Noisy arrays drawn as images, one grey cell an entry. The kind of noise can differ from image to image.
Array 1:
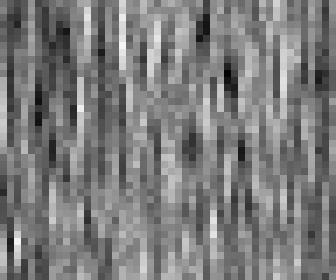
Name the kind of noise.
streaked along the columns
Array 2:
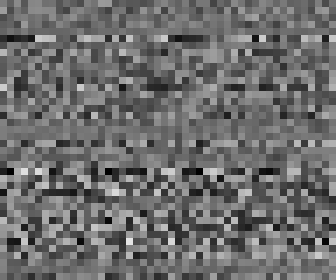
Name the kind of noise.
rows of uneven size
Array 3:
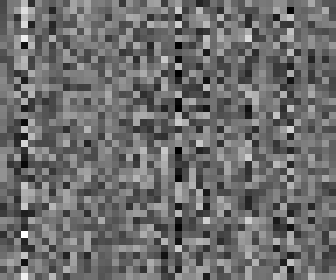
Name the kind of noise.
columns of uneven size
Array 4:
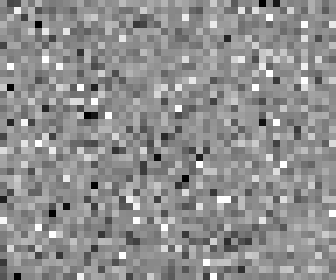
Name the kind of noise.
heavy tails
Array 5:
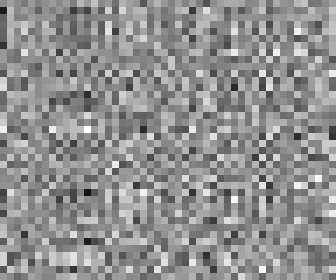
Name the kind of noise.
low rank plus noise
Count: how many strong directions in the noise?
two
